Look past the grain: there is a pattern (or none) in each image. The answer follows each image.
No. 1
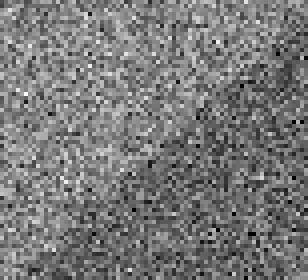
a sharp edge
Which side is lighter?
top left
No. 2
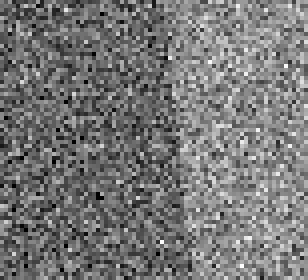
a sharp edge
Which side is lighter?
right
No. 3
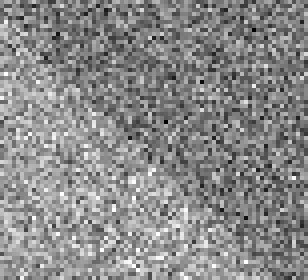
a sharp edge
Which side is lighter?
bottom left
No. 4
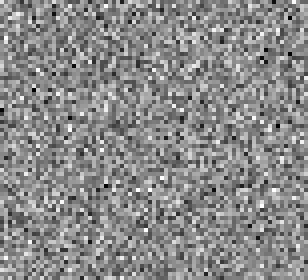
only noise
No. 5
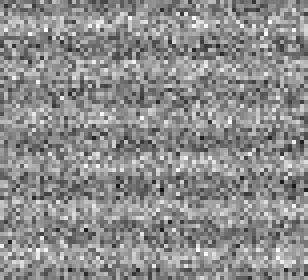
horizontal stripes
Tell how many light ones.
6
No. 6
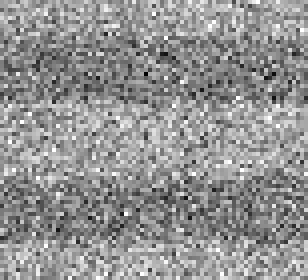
horizontal stripes
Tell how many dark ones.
2
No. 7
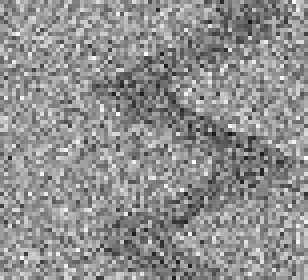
a wavy band
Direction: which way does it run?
top to bottom
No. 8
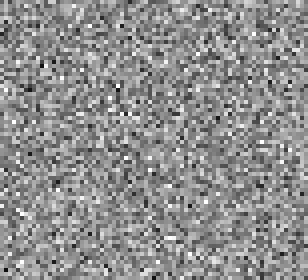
only noise
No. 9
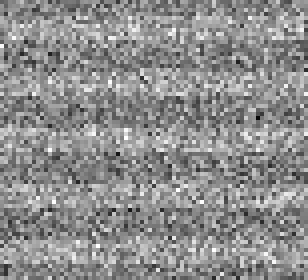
horizontal stripes
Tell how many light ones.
5
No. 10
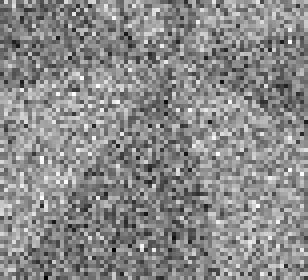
spokes from one point
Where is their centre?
top middle
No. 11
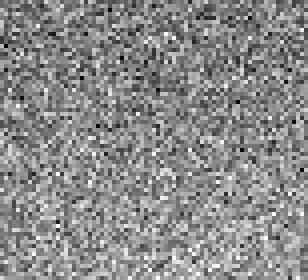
a smooth slope
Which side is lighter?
bottom
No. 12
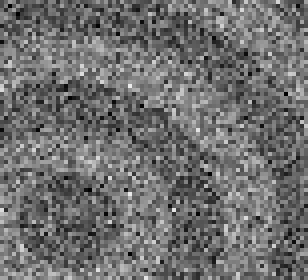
rings round one point
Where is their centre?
bottom left
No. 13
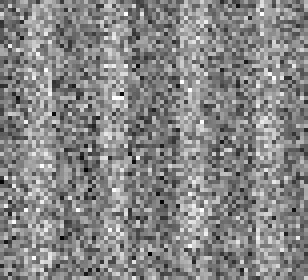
vertical stripes
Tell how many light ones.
4
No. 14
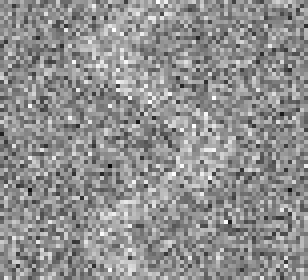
a wavy band
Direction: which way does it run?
top to bottom
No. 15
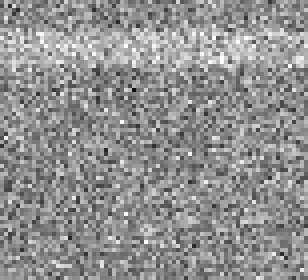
one horizontal stripe
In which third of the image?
top
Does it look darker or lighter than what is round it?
lighter
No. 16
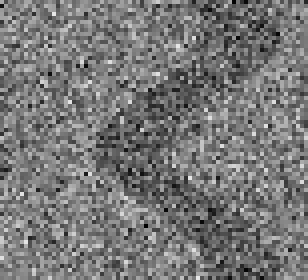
a wavy band
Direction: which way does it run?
top to bottom
